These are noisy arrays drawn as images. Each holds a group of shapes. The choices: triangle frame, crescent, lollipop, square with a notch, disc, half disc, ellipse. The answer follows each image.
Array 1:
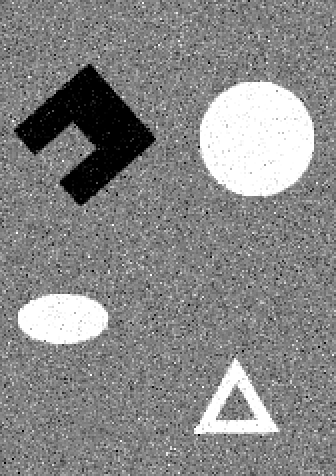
top left: dark square with a notch; top right: light disc; bottom left: light ellipse; bottom right: light triangle frame
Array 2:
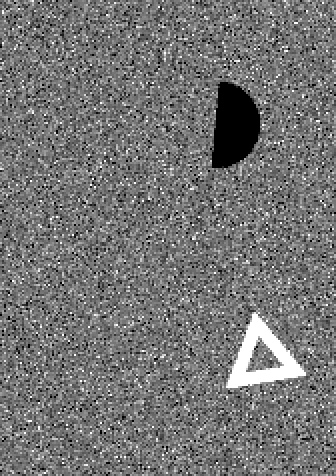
top right: dark half disc; bottom right: light triangle frame
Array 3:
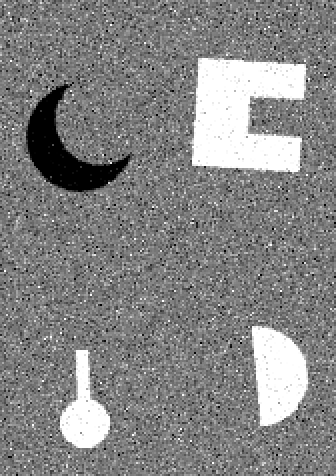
top left: dark crescent; top right: light square with a notch; bottom left: light lollipop; bottom right: light half disc
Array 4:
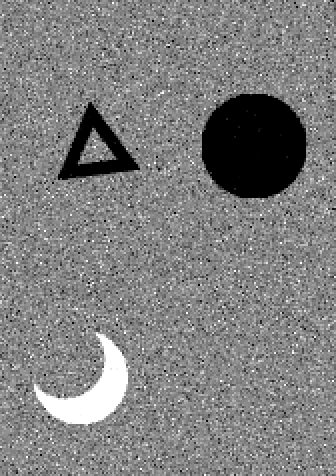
top left: dark triangle frame; top right: dark disc; bottom left: light crescent
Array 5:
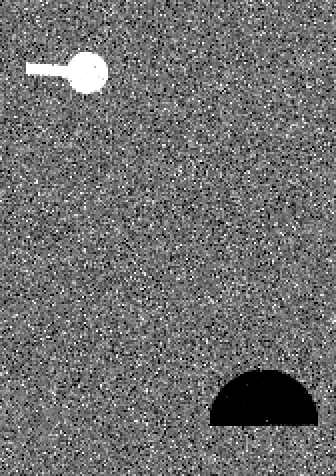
top left: light lollipop; bottom right: dark half disc
